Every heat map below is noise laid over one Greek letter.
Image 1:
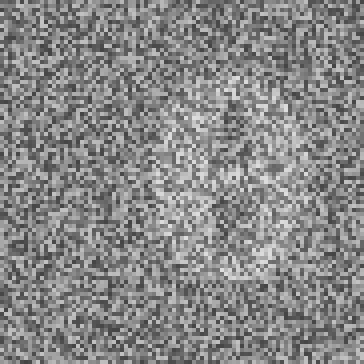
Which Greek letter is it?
theta
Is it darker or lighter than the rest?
lighter
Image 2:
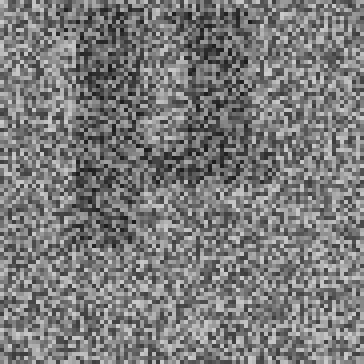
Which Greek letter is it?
mu
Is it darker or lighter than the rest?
darker
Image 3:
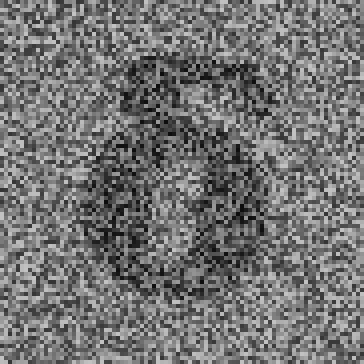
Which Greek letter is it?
delta
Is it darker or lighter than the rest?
darker
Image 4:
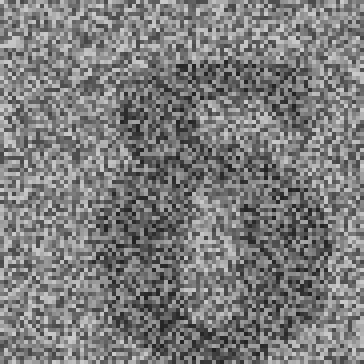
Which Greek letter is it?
delta
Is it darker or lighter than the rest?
darker
